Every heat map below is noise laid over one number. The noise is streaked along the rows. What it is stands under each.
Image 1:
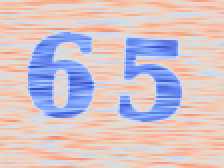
65
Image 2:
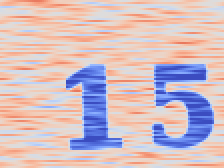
15
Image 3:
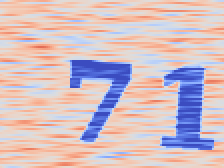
71
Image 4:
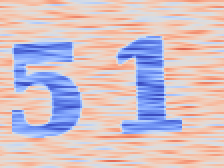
51
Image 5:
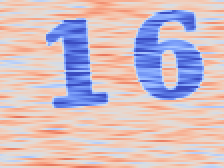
16
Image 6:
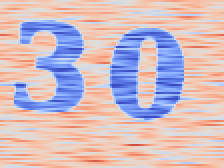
30
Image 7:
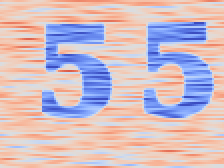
55
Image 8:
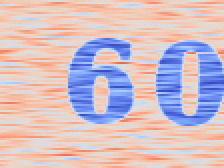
60
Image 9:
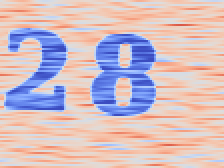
28
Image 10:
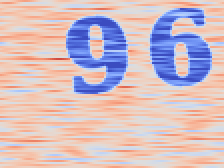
96
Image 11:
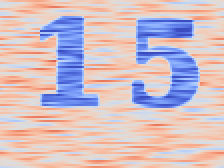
15
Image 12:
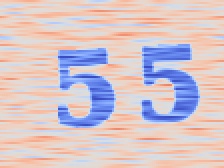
55
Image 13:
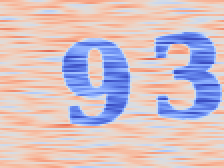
93
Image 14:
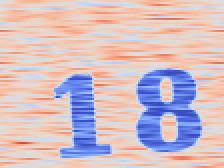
18
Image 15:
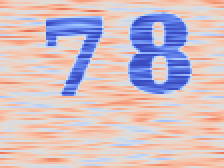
78
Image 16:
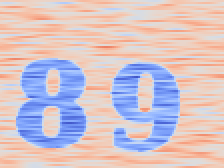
89
